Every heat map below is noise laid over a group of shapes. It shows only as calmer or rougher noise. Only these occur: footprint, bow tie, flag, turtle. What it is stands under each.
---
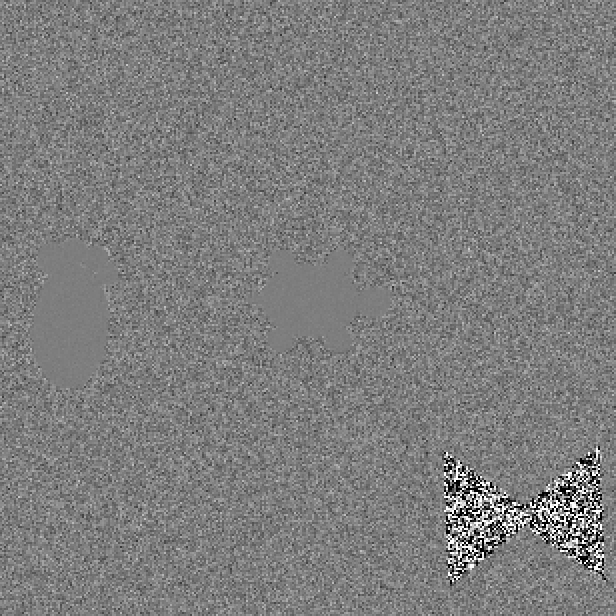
middle left: calm footprint; centre: calm turtle; bottom right: rough bow tie
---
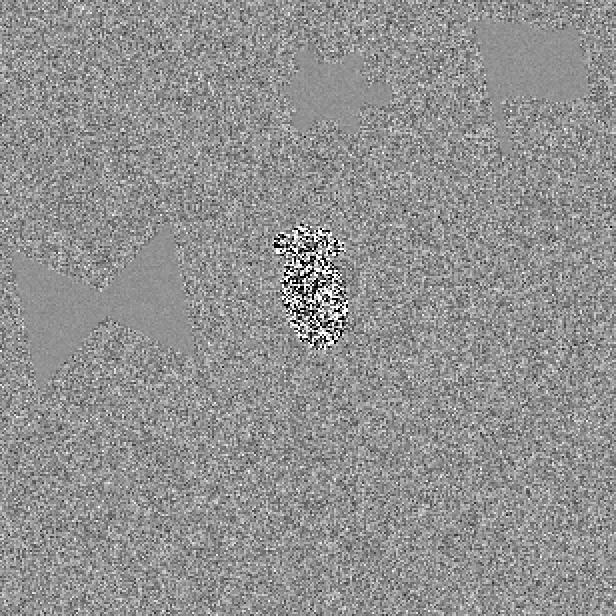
top middle: calm turtle; top right: calm flag; middle left: calm bow tie; centre: rough footprint
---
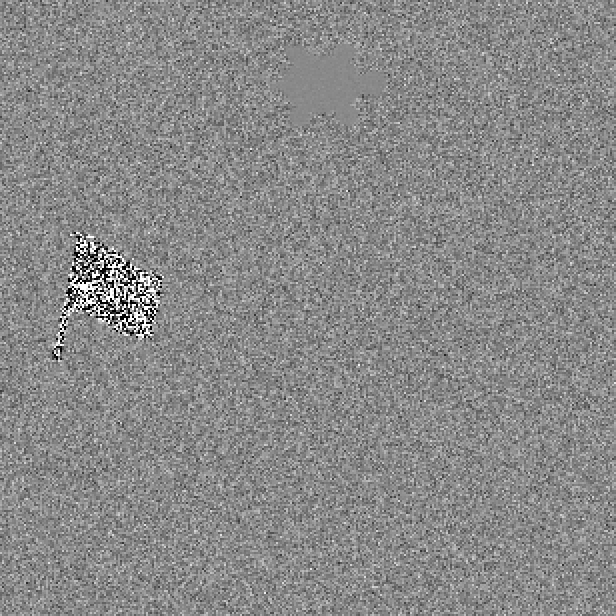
top middle: calm turtle; middle left: rough flag
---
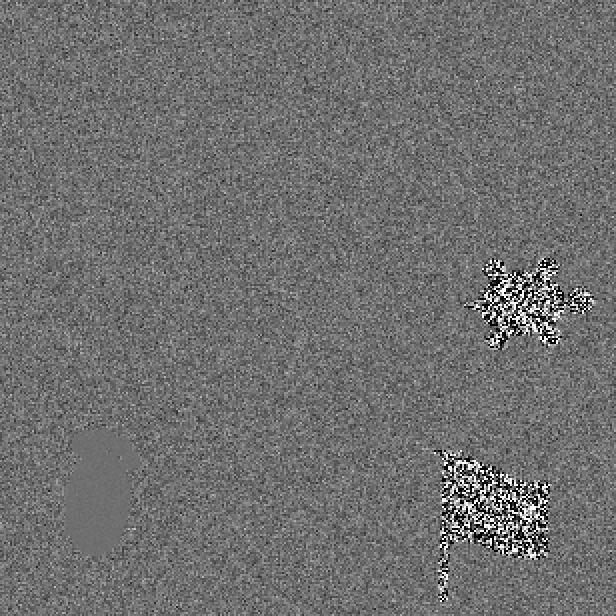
middle right: rough turtle; bottom left: calm footprint; bottom right: rough flag
